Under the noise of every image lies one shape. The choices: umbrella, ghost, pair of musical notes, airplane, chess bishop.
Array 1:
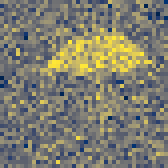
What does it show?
light umbrella
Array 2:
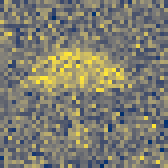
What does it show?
light umbrella
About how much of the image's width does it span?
two thirds
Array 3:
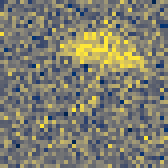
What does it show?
light umbrella
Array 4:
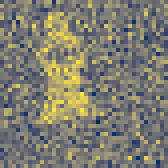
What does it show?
light chess bishop
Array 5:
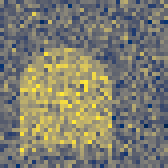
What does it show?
light ghost
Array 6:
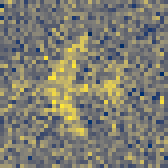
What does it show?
light airplane
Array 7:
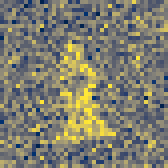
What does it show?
light chess bishop
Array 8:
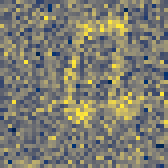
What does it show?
light pair of musical notes
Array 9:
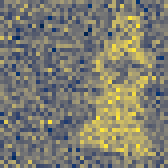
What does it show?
light chess bishop
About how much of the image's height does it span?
nearly all
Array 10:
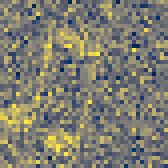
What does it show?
light pair of musical notes
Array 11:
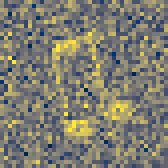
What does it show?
light pair of musical notes
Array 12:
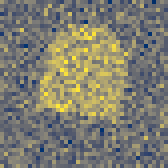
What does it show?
light ghost
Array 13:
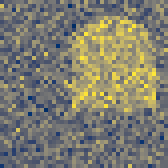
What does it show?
light ghost
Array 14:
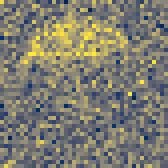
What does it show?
light umbrella
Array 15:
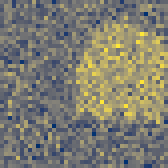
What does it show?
light ghost
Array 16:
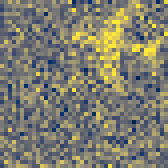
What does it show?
light airplane
